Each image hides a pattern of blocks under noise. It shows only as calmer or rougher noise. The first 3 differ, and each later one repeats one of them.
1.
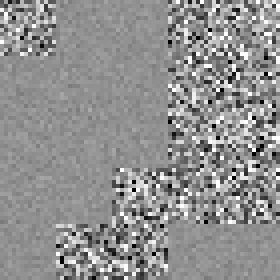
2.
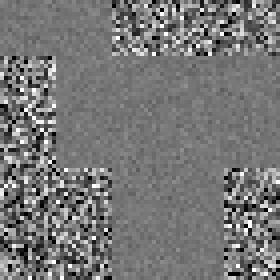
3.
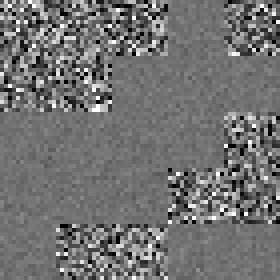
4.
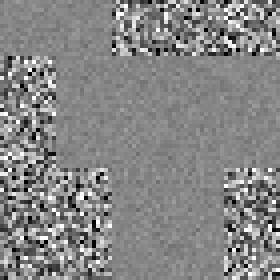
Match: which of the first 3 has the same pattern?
2
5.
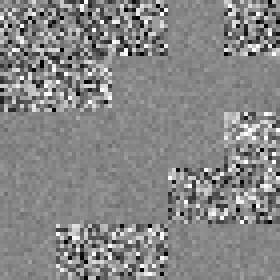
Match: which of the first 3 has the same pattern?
3
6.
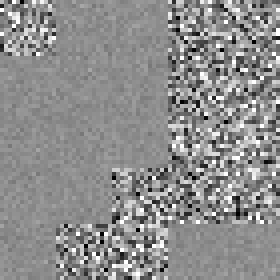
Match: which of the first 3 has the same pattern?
1
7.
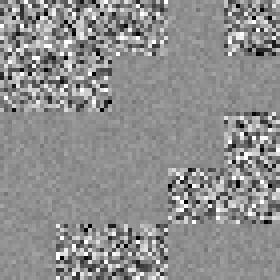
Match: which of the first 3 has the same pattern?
3
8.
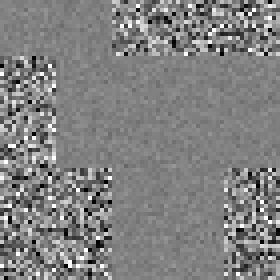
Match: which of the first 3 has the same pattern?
2
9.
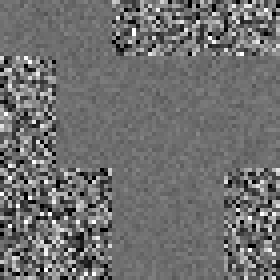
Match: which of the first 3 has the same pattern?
2
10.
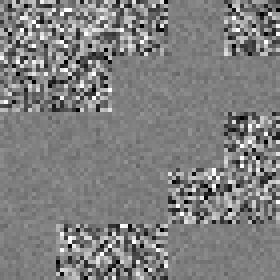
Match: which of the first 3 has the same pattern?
3
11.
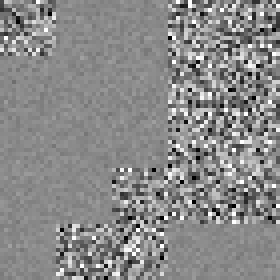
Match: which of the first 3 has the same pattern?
1
